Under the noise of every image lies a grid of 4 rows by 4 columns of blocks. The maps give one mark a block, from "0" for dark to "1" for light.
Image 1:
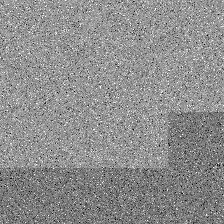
1 1 1 1
1 1 1 1
1 1 1 0
0 0 0 0
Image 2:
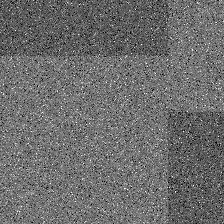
0 0 0 1
1 1 1 1
1 1 1 0
1 1 1 0
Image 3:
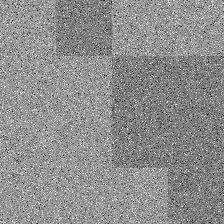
1 0 1 1
1 1 0 0
1 1 0 0
1 1 1 0
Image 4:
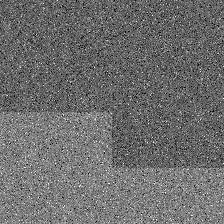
0 0 0 0
0 0 0 0
1 1 0 0
1 1 1 1
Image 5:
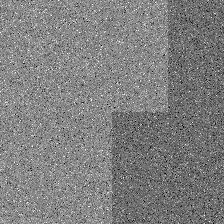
1 1 1 0
1 1 1 0
1 1 0 0
1 1 0 0
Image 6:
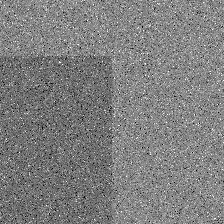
1 1 1 1
0 0 1 1
0 0 1 1
0 0 1 1
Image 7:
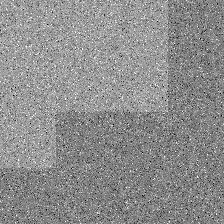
1 1 1 0
1 1 1 0
1 0 0 0
0 0 0 0
